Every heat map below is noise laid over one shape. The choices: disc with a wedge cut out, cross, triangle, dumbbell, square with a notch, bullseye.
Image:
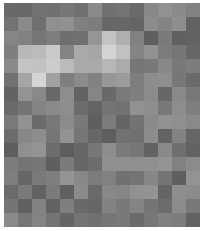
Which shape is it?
dumbbell
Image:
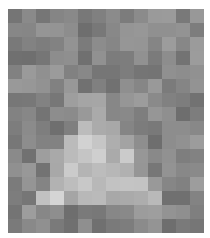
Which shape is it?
triangle
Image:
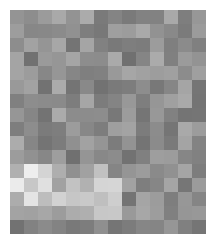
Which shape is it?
dumbbell
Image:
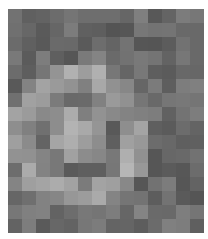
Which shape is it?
bullseye
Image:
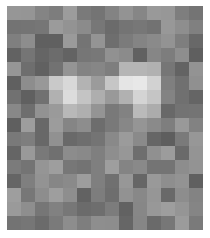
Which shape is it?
dumbbell
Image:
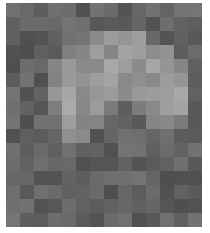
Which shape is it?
disc with a wedge cut out
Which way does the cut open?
down
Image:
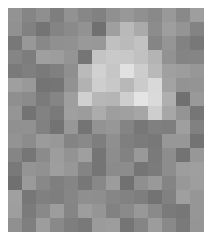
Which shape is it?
triangle
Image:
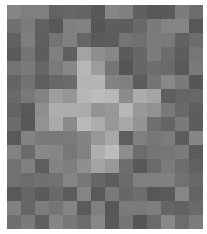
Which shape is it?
cross
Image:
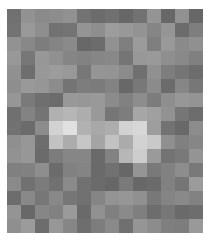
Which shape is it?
dumbbell
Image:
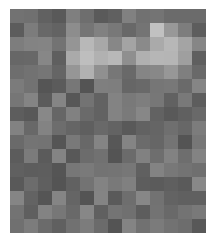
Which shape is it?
dumbbell
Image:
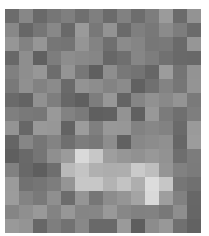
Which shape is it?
dumbbell
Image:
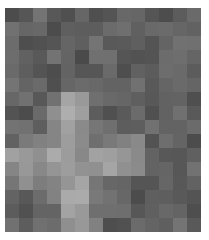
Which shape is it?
cross
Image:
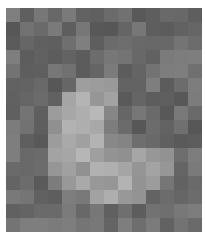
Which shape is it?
disc with a wedge cut out
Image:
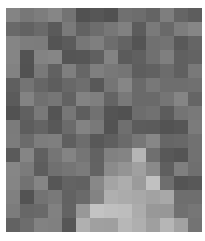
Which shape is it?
triangle
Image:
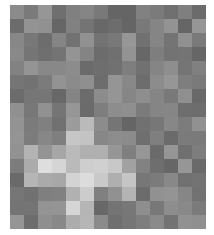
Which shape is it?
cross
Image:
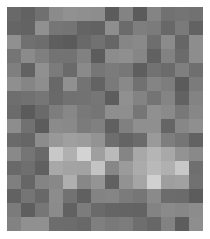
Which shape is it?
dumbbell
